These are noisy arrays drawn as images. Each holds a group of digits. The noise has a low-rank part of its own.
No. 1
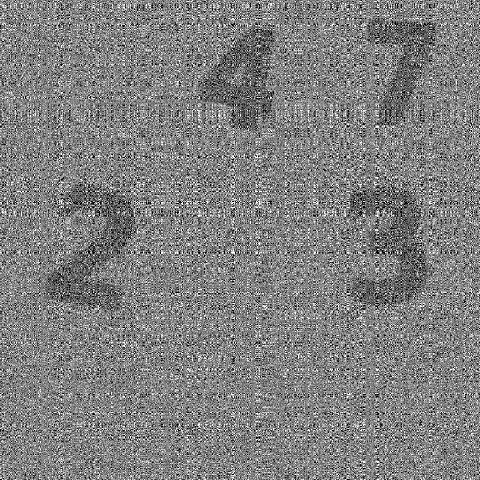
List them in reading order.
top middle: 4; top right: 7; middle left: 2; middle right: 3
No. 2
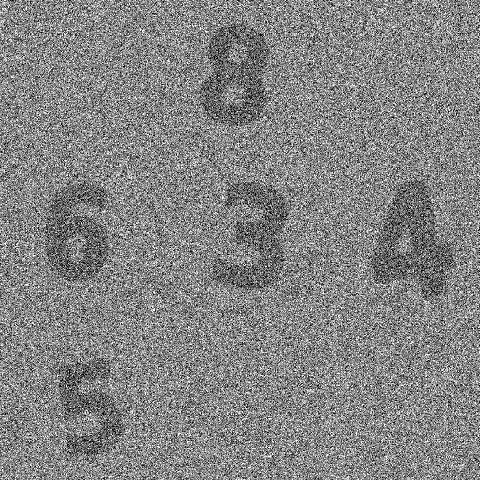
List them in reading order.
top middle: 8; middle left: 6; centre: 3; middle right: 4; bottom left: 5
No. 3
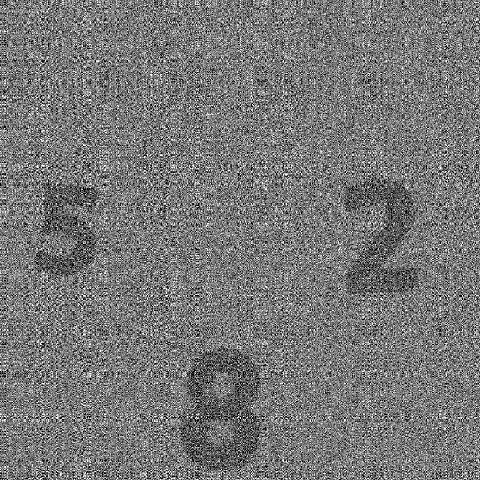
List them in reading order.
middle left: 5; middle right: 2; bottom middle: 8
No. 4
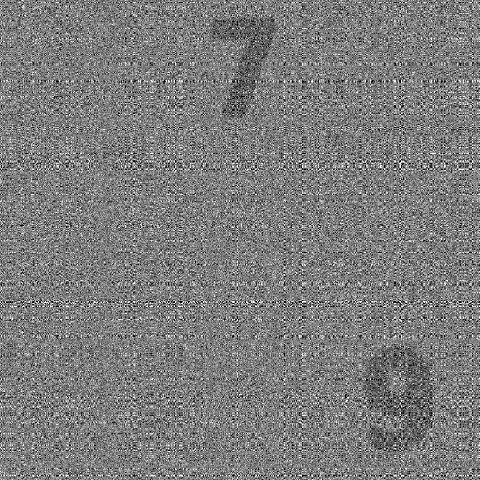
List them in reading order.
top middle: 7; bottom right: 9
